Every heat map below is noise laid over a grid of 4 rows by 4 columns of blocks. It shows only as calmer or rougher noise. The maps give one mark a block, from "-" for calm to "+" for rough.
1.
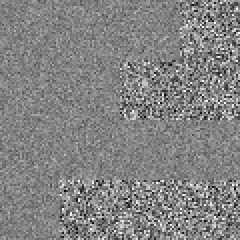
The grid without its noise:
- - - +
- - + +
- - - -
- + + +
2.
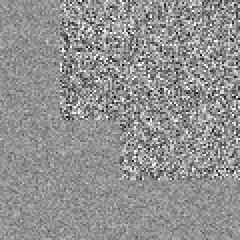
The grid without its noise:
- + + +
- + + +
- - + +
- - - -
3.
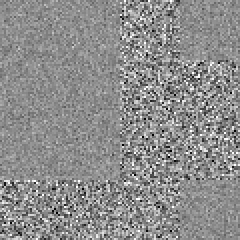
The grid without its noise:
- - + -
- - + +
- - + +
+ + + -
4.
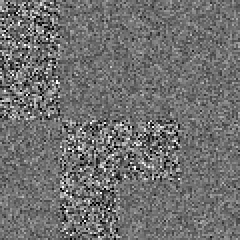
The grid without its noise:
+ - - -
+ - - -
- + + -
- + - -
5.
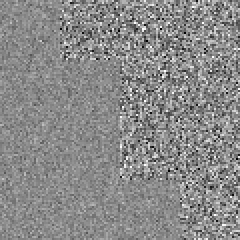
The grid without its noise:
- + + +
- - + +
- - + +
- - - +
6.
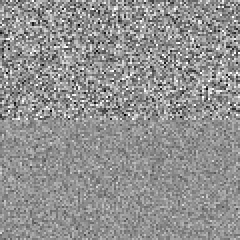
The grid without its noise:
+ + + +
+ + + +
- - - -
- - - -
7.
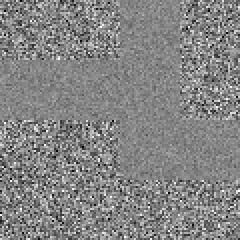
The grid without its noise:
+ + - +
- - - +
+ + - -
+ + + +
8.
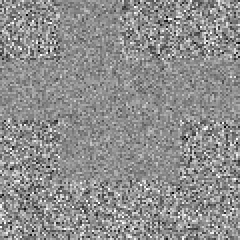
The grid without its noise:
+ - + +
- - - -
+ - - +
+ + + +
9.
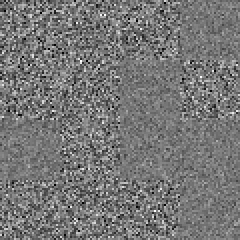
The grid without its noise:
+ + + -
+ + - +
- + - -
+ + + -
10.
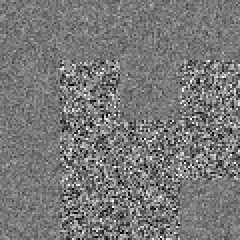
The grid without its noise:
- - - -
- + - +
- + + +
- + + -
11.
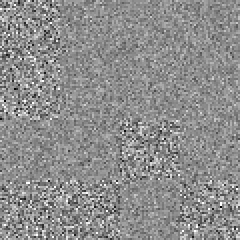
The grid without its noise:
+ - - -
+ - - -
- - + -
+ + - +
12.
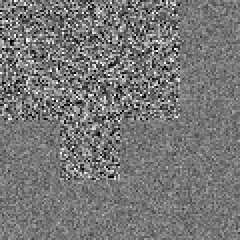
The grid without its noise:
+ + + -
+ + + -
- + - -
- - - -
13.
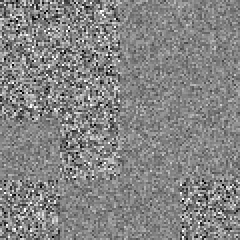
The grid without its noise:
+ + - -
+ + - -
- + - -
+ - - +
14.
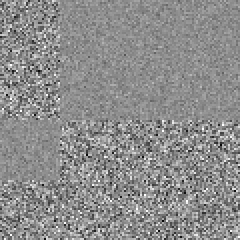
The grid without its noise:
+ - - -
+ - - -
- + + +
+ + + +
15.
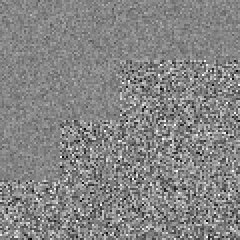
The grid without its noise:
- - - -
- - + +
- + + +
+ + + +
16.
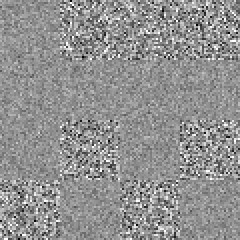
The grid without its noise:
- + + +
- - - -
- + - +
+ - + -
